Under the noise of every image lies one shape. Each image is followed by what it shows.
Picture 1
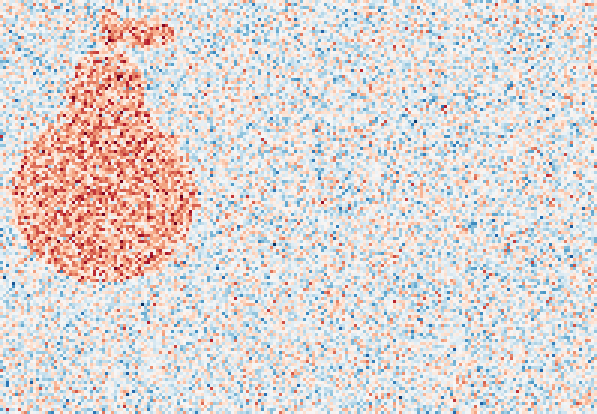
pear
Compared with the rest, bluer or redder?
redder
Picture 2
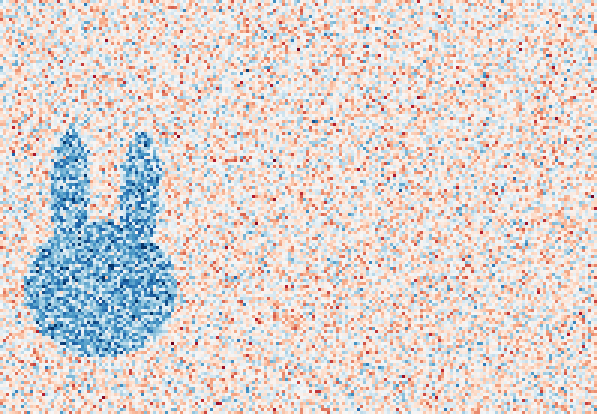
rabbit's head
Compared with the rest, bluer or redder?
bluer
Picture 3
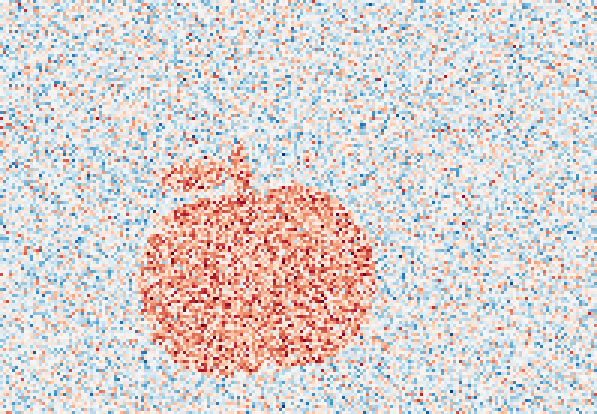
apple
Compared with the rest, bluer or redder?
redder
